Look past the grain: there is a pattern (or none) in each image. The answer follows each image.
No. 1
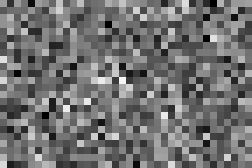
only noise
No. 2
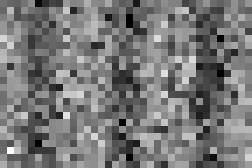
vertical stripes
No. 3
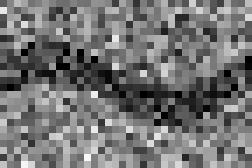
a wavy band
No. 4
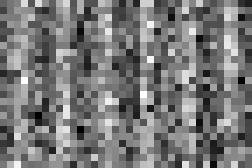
vertical stripes
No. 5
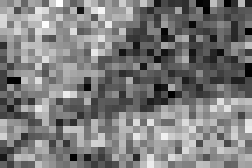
spokes from one point
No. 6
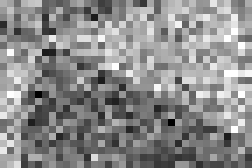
spokes from one point
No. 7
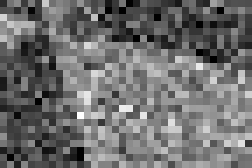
spokes from one point
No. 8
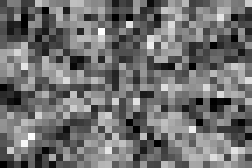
spokes from one point
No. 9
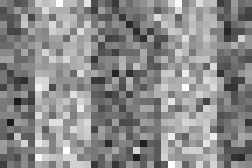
vertical stripes
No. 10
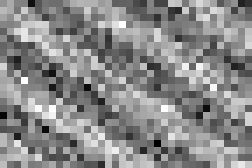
diagonal stripes
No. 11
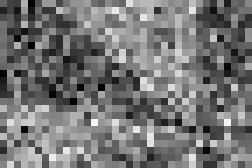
spokes from one point
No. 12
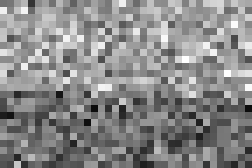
a sharp edge
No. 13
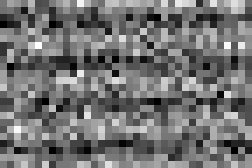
horizontal stripes
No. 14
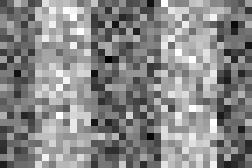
vertical stripes
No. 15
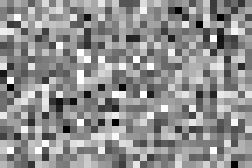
only noise
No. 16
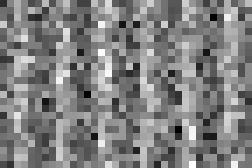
vertical stripes
